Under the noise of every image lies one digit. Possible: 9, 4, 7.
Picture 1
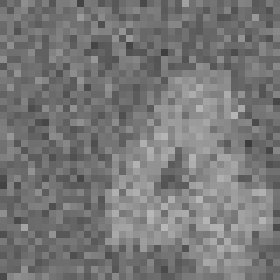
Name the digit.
4
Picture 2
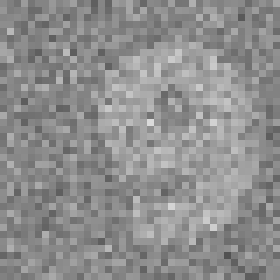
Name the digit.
9
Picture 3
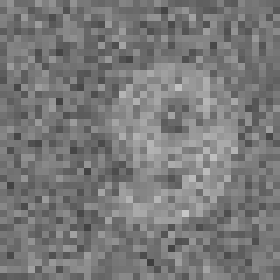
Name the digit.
9
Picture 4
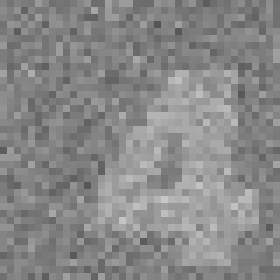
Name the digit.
4
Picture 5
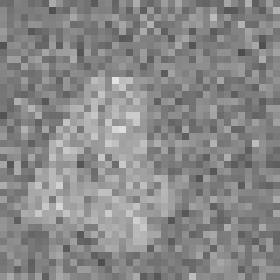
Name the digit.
4
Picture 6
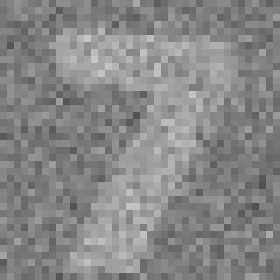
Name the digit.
7
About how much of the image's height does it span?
nearly all
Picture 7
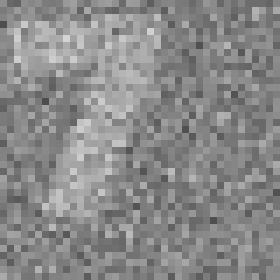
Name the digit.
7
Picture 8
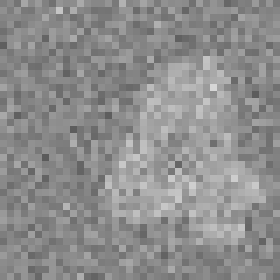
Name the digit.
4
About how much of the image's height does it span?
two thirds
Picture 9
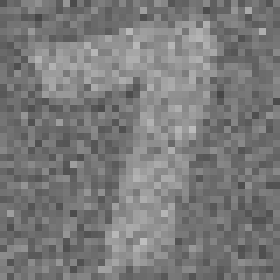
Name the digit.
7
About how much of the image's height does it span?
nearly all
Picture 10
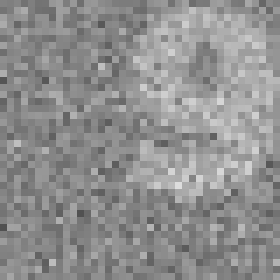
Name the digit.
9
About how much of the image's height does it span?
two thirds
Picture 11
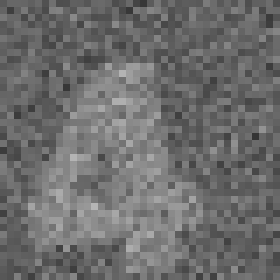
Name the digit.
4
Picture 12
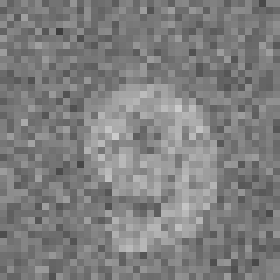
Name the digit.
9
